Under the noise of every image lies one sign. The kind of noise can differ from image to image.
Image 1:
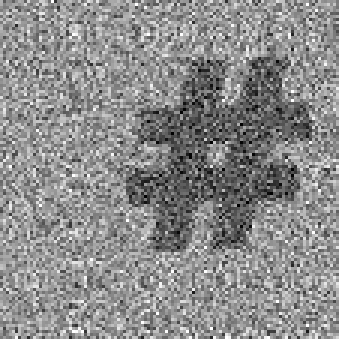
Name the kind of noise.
low rank plus noise
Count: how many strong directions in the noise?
two
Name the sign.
hash sign
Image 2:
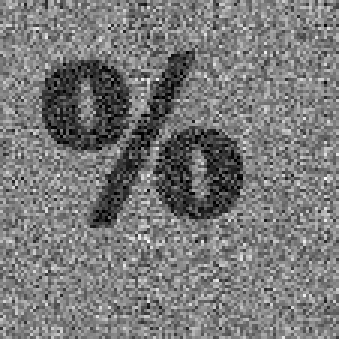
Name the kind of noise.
low rank plus noise
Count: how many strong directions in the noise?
three or four
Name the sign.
percent sign
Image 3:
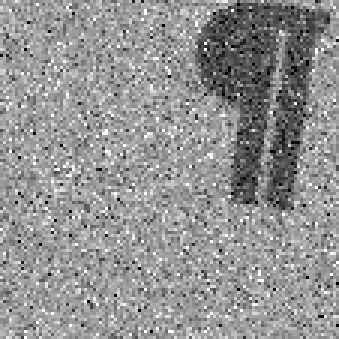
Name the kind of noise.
heavy tails
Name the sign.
pilcrow
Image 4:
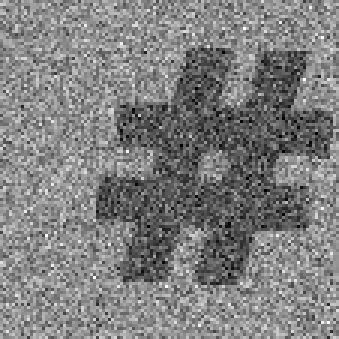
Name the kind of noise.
independent entries
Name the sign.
hash sign
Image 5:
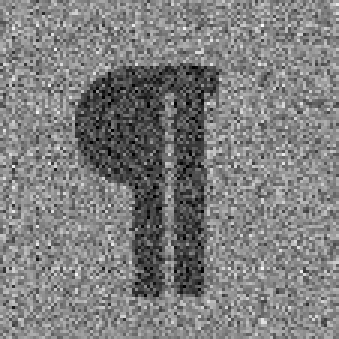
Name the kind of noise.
low rank plus noise
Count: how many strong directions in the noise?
five to eight
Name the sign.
pilcrow
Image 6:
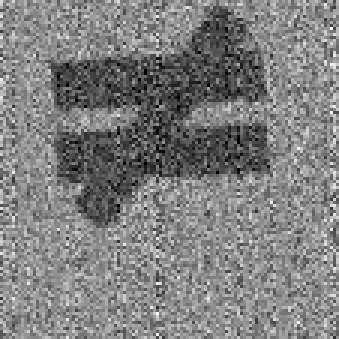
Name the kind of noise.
columns of uneven size
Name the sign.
not-equal sign
